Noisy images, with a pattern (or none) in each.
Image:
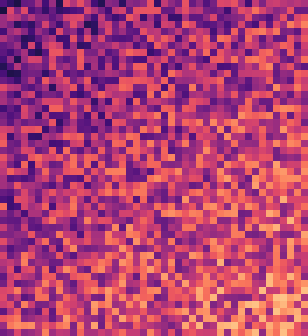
a smooth slope
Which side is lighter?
bottom right
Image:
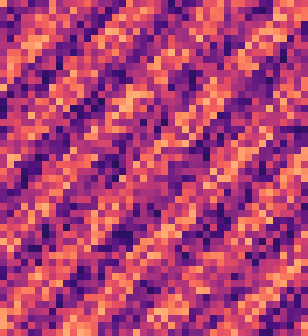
diagonal stripes
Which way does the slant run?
bottom left to top right
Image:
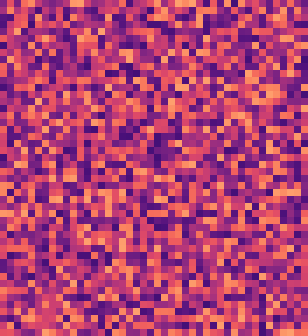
only noise
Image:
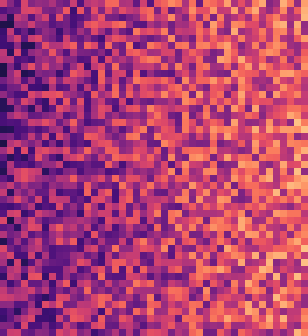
a smooth slope
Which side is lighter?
right
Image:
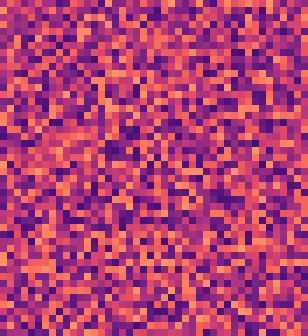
only noise
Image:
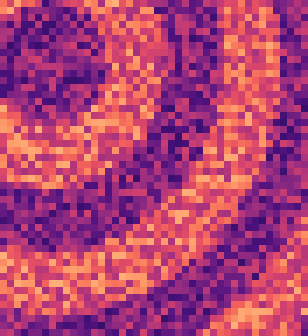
rings round one point
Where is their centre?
top left
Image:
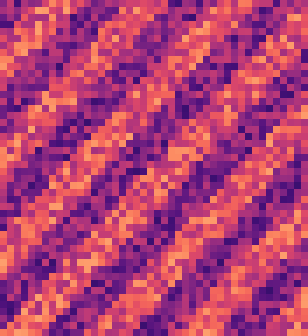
diagonal stripes
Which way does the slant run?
bottom left to top right
